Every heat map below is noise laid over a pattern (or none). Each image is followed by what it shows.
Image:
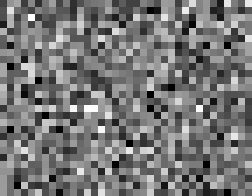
only noise
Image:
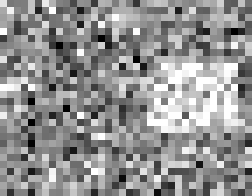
one block
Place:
middle right
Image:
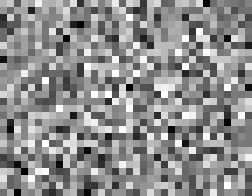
only noise
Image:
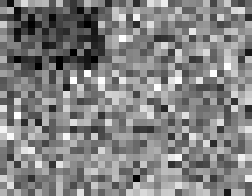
one block
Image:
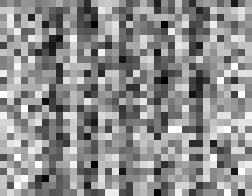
bands of columns
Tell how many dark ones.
5
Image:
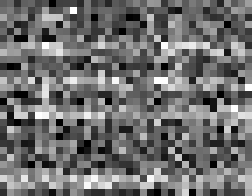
bands of rows
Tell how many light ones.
4
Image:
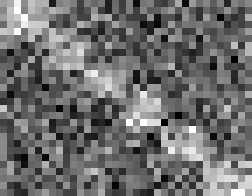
blocks along the diagonal
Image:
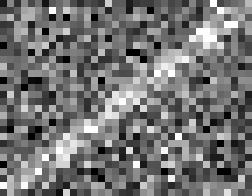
a diagonal band
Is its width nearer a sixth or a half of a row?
a sixth
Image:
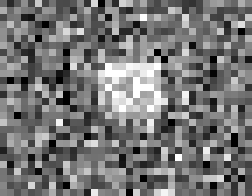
one block
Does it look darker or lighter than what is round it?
lighter
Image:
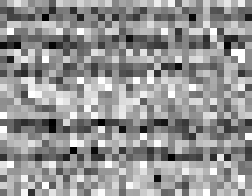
bands of rows
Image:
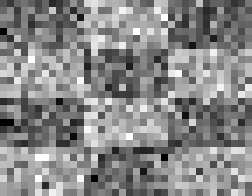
a checkerboard
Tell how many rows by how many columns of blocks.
4 by 3
